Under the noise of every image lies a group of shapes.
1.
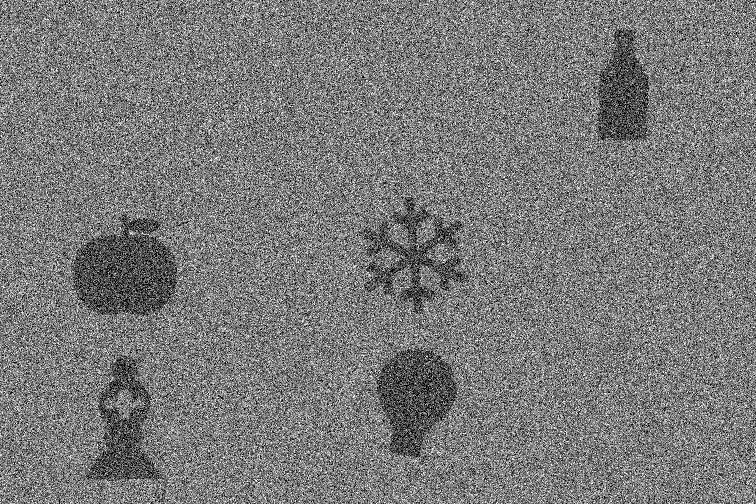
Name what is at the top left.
nothing
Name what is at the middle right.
nothing
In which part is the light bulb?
bottom middle
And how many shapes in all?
5
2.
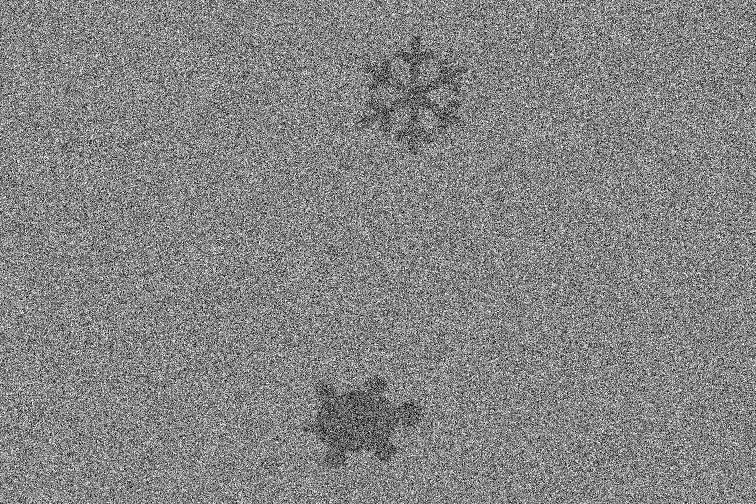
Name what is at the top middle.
snowflake
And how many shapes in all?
2
